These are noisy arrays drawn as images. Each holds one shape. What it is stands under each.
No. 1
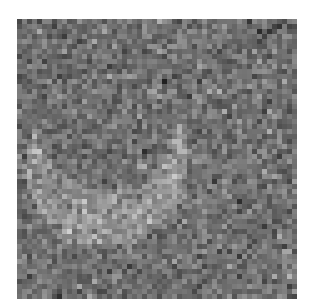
crescent
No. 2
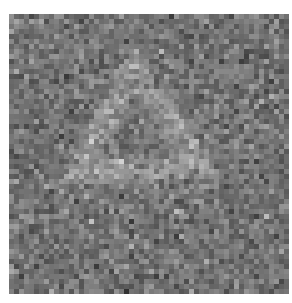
triangle frame
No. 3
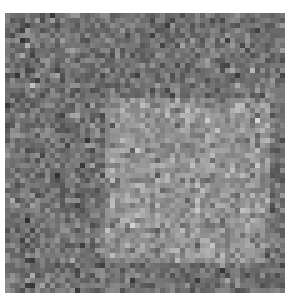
square
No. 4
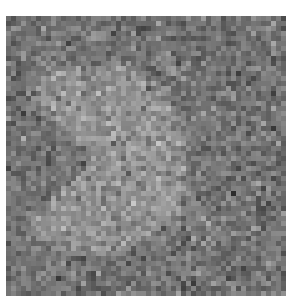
disc with a wedge cut out
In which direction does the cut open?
left
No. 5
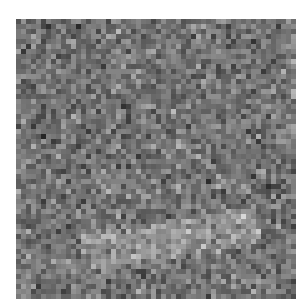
bar
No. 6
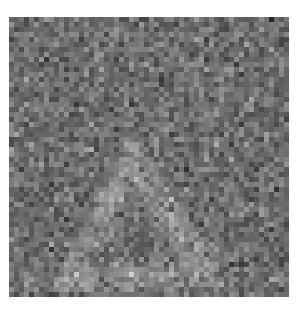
triangle frame
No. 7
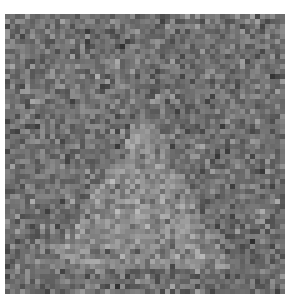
triangle
